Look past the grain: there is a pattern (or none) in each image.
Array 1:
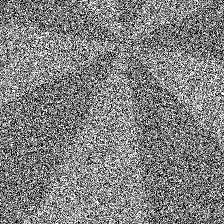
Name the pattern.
spokes from one point
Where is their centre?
top middle
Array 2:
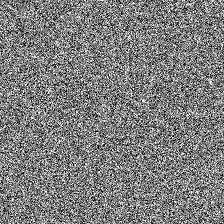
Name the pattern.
only noise
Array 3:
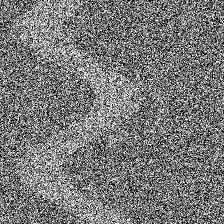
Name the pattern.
a wavy band
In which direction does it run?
top to bottom
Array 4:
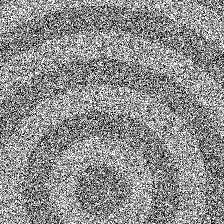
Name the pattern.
rings round one point
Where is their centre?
bottom middle
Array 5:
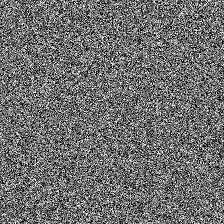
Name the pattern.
only noise
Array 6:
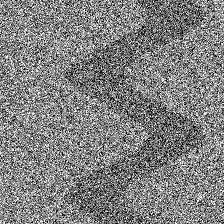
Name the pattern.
a wavy band
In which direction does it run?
top to bottom
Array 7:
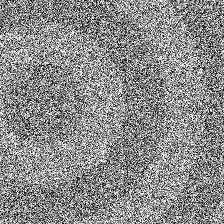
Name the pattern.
rings round one point
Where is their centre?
middle left
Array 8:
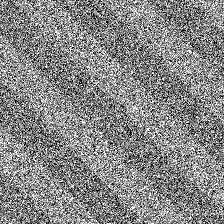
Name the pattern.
diagonal stripes
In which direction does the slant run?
top left to bottom right
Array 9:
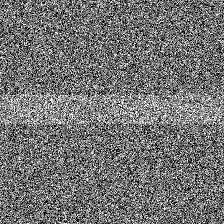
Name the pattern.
one horizontal stripe
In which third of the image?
middle
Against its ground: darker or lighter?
lighter
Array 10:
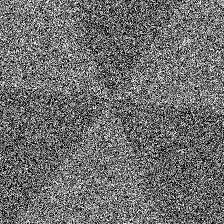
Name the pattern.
spokes from one point
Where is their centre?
centre
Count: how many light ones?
3
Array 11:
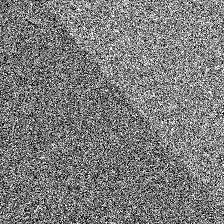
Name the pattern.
a sharp edge
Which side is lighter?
top right
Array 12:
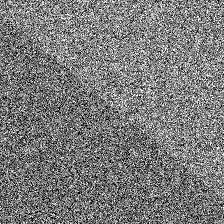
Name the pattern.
a sharp edge
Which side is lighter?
top right
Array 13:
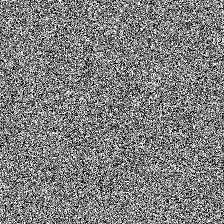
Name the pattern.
only noise
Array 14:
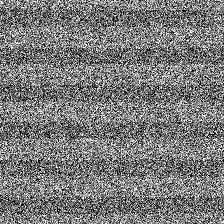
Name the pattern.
horizontal stripes
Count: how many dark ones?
6
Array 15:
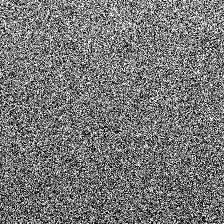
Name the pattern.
a smooth slope
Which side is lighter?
top
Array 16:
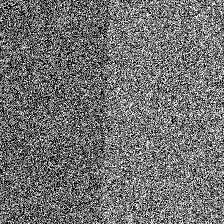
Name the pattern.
a sharp edge
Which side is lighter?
right
